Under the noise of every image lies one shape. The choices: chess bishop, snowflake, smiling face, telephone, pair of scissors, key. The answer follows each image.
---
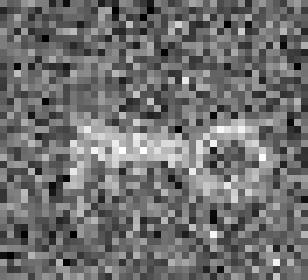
light key
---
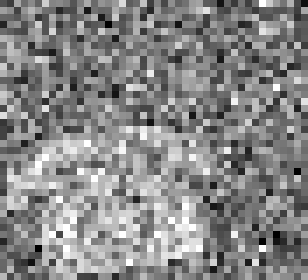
light telephone
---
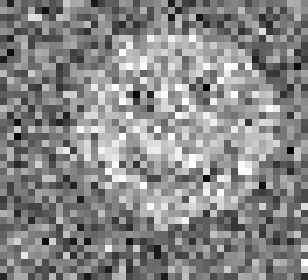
light smiling face
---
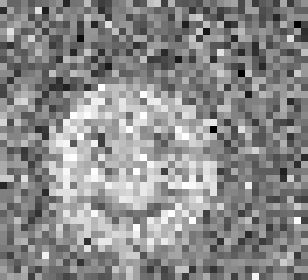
light smiling face
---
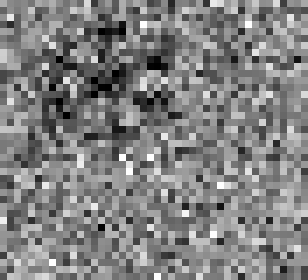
dark snowflake
